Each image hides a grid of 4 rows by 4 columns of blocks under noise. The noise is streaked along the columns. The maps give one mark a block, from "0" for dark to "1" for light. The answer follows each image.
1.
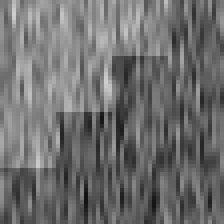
1 1 1 0
1 1 0 0
1 0 0 0
0 0 0 0
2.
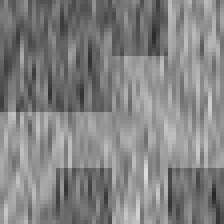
0 0 0 1
0 0 1 1
1 1 1 1
1 0 1 0
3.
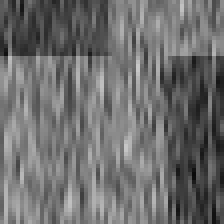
0 0 1 1
1 1 1 0
1 1 1 0
1 1 1 0
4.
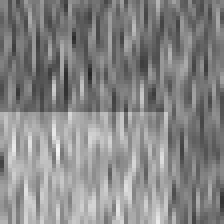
0 0 0 0
0 0 0 0
1 1 1 0
1 1 1 0
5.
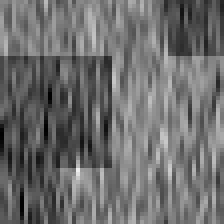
1 1 1 0
0 0 1 1
0 0 1 1
0 1 1 1
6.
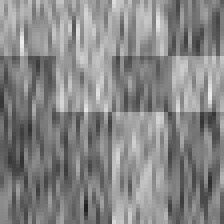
1 1 1 0
0 1 0 1
0 0 1 0
0 0 1 0
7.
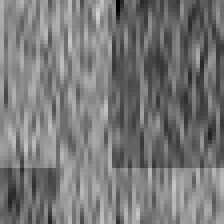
1 1 0 0
1 1 0 0
1 1 0 0
0 1 1 1
